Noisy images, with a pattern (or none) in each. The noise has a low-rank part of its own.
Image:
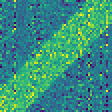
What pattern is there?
a diagonal band
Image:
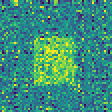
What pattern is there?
one block
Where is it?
centre
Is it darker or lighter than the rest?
lighter
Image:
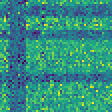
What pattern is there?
bands of rows crossing bands of columns
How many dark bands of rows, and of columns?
3 and 1
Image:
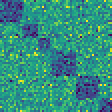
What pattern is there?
blocks along the diagonal
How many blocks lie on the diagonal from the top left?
6
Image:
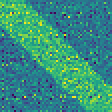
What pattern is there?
a diagonal band
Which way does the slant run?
top left to bottom right
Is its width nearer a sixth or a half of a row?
a half
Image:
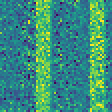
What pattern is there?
bands of columns
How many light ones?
2
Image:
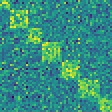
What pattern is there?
blocks along the diagonal
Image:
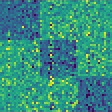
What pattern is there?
blocks along the diagonal
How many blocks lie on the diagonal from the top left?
3
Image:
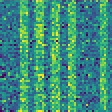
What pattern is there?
bands of columns
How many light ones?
5
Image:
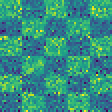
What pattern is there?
a checkerboard
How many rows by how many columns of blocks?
6 by 5
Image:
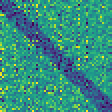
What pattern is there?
a diagonal band
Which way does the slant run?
top left to bottom right
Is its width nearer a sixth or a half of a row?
a sixth
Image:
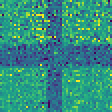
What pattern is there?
bands of rows crossing bands of columns
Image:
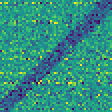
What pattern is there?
a diagonal band
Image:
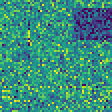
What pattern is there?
one block
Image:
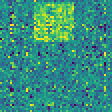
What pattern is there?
one block
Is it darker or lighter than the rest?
lighter
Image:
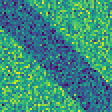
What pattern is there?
a diagonal band
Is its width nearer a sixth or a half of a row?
a half
